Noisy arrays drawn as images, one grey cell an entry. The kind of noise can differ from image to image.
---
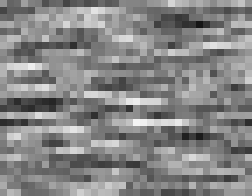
streaked along the rows
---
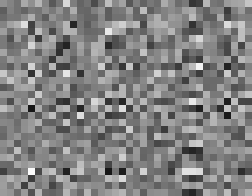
low rank plus noise
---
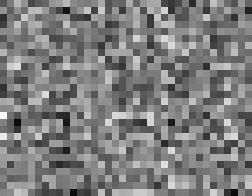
low rank plus noise
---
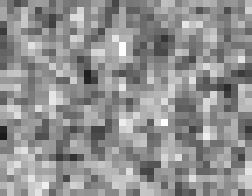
blotchy
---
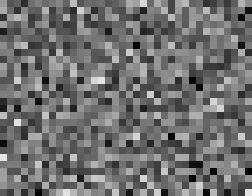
low rank plus noise
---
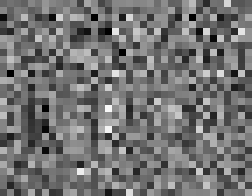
low rank plus noise
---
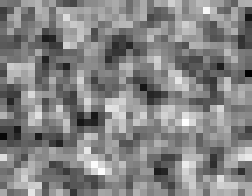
blotchy
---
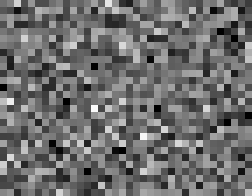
independent entries
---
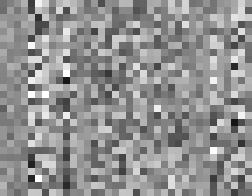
columns of uneven size
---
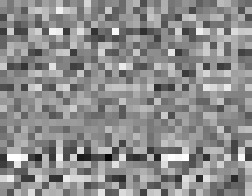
rows of uneven size
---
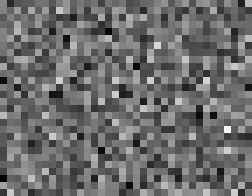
independent entries
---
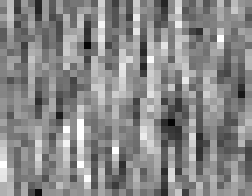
streaked along the columns
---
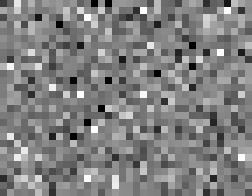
heavy tails
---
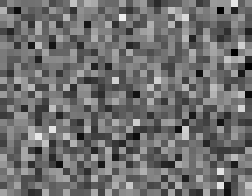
independent entries
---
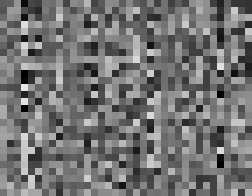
columns of uneven size
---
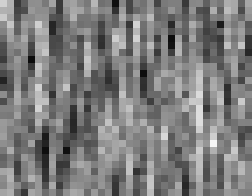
streaked along the columns
